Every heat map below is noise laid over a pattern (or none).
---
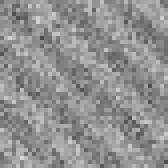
diagonal stripes
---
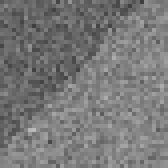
a sharp edge
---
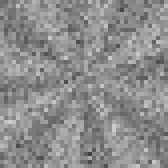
spokes from one point
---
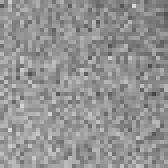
a smooth slope
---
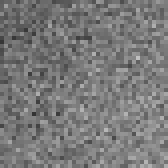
a smooth slope
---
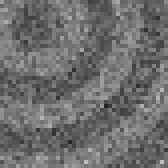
rings round one point
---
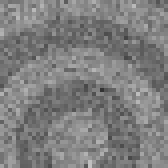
rings round one point
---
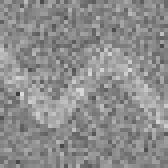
a wavy band
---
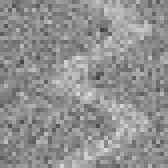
a wavy band
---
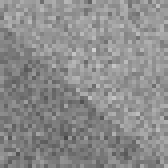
a sharp edge
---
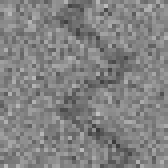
a wavy band
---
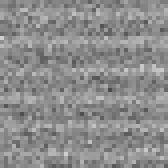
horizontal stripes
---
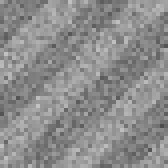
diagonal stripes
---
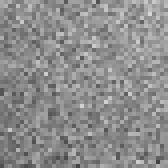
a smooth slope
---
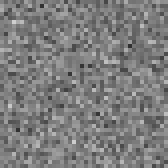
only noise
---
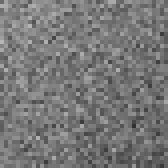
a smooth slope
